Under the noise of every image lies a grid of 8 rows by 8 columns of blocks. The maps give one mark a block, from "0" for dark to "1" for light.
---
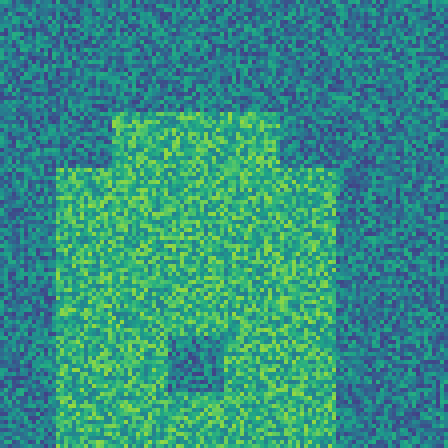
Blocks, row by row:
00000000
00000000
00111000
01111100
01111100
01111100
01101100
01111100
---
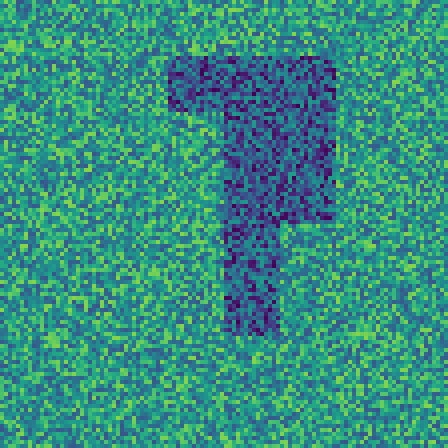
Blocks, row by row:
11111111
11100011
11110011
11110011
11110111
11110111
11111111
11111111
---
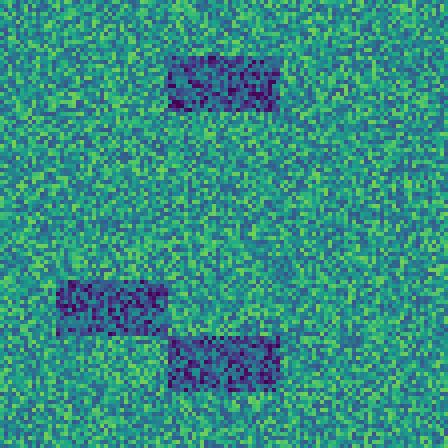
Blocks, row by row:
11111111
11100111
11111111
11111111
11111111
10011111
11100111
11111111
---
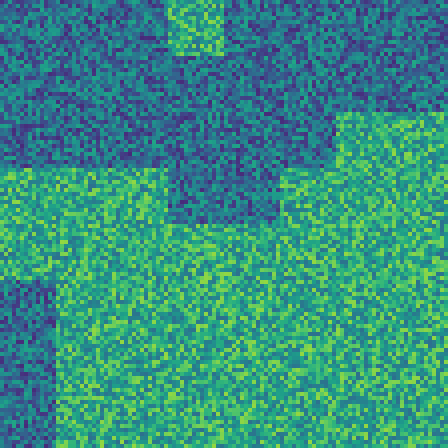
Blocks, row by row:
00010000
00000000
00000011
11100111
11111111
01111111
01111111
01111111
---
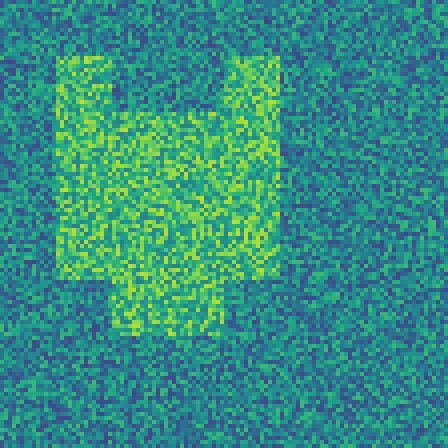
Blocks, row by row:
00000000
01001000
01111000
01111000
01111000
00110000
00000000
00000000
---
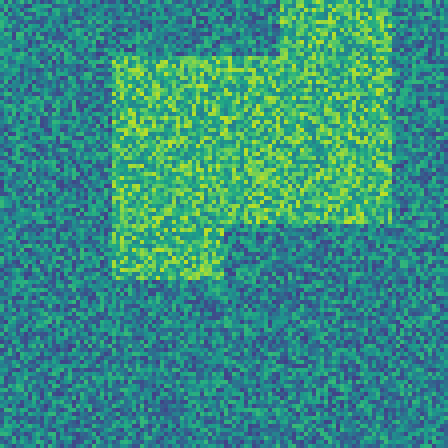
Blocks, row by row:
00000110
00111110
00111110
00111110
00110000
00000000
00000000
00000000
